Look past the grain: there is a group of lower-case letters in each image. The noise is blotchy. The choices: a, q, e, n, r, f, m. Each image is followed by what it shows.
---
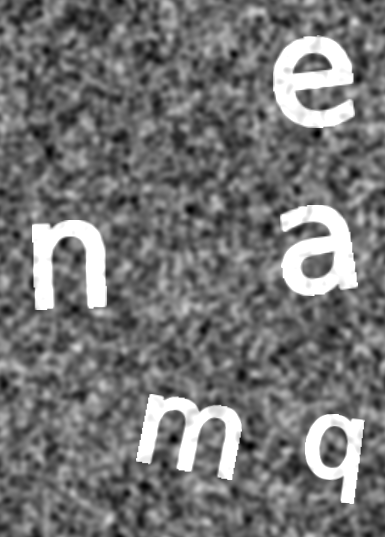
top right: e; middle left: n; middle right: a; bottom middle: m; bottom right: q
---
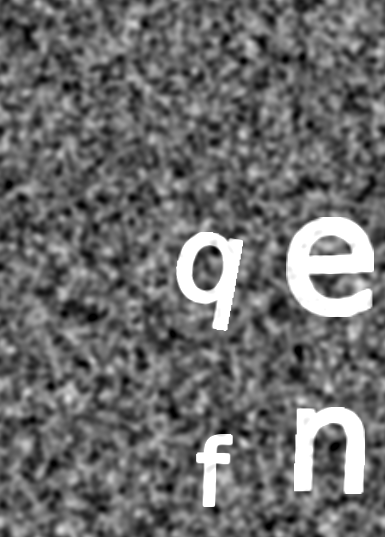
centre: q; middle right: e; bottom middle: f; bottom right: n
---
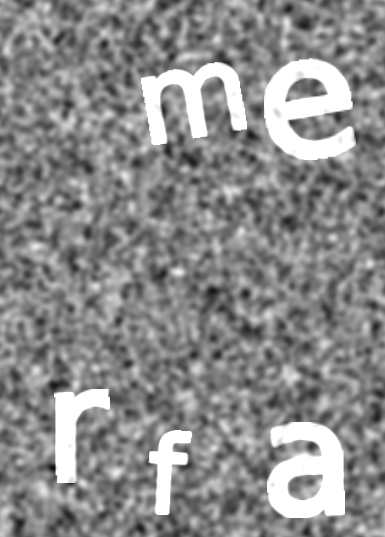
top middle: m; top right: e; bottom left: r; bottom middle: f; bottom right: a
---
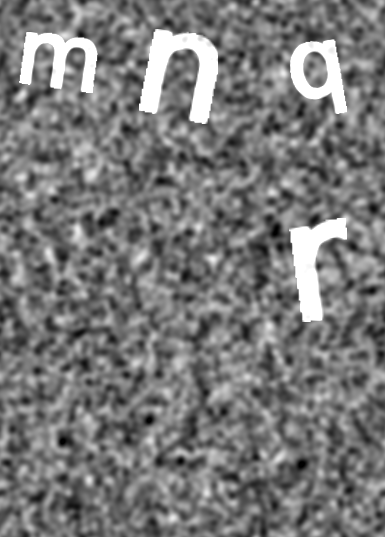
top left: m; top middle: n; top right: q; middle right: r
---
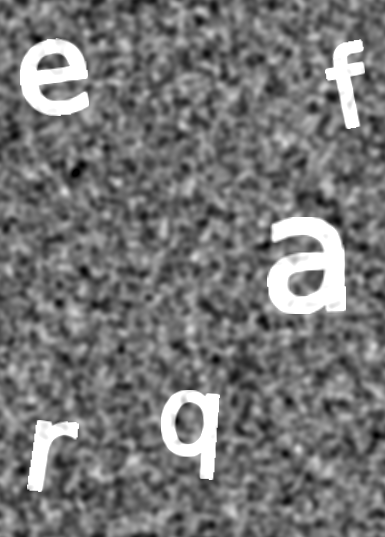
top left: e; top right: f; middle right: a; bottom left: r; bottom middle: q
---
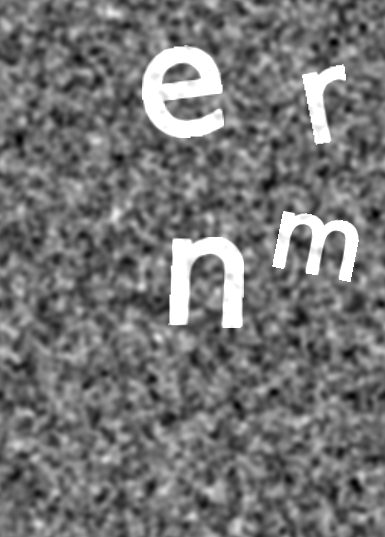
top middle: e; top right: r; centre: n; middle right: m
